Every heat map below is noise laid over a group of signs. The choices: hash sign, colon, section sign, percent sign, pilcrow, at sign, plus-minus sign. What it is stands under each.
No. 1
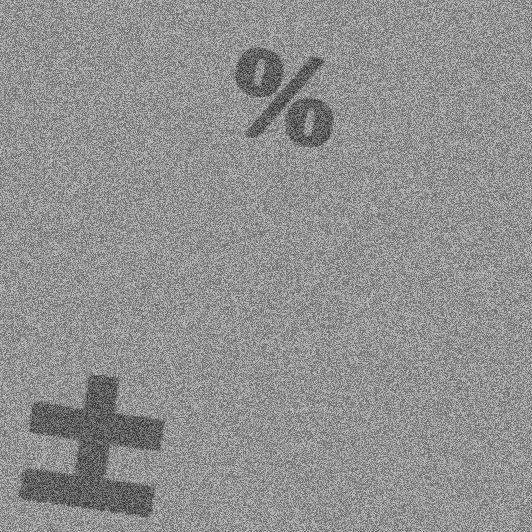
top middle: dark percent sign; bottom left: dark plus-minus sign
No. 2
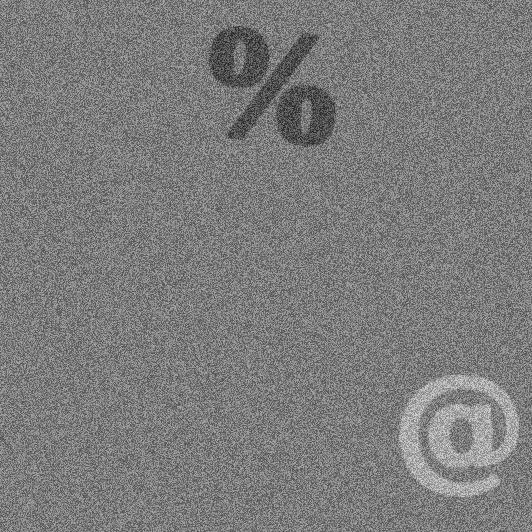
top middle: dark percent sign; bottom right: light at sign
